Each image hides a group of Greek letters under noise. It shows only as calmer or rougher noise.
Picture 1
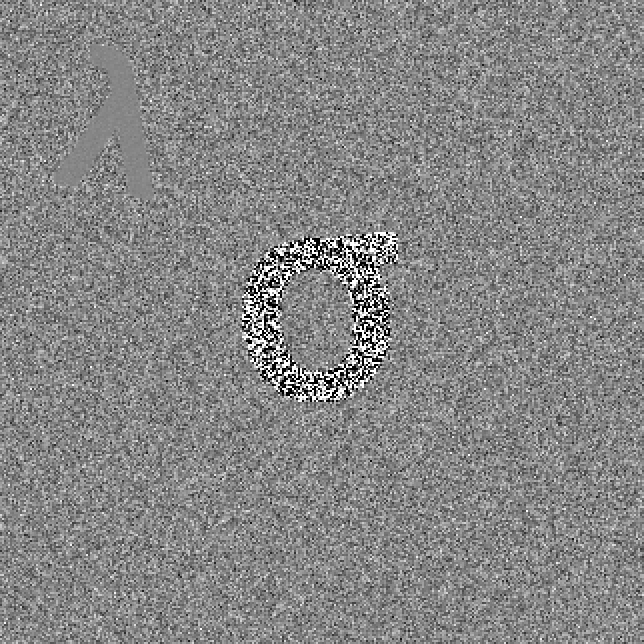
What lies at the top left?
lambda
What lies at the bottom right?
nothing
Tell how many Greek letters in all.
2
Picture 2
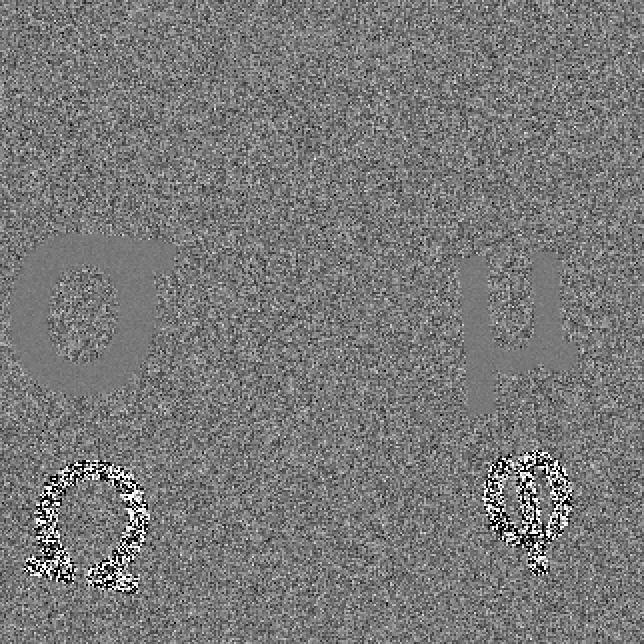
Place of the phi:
bottom right
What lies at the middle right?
mu
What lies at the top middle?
nothing
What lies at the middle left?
sigma
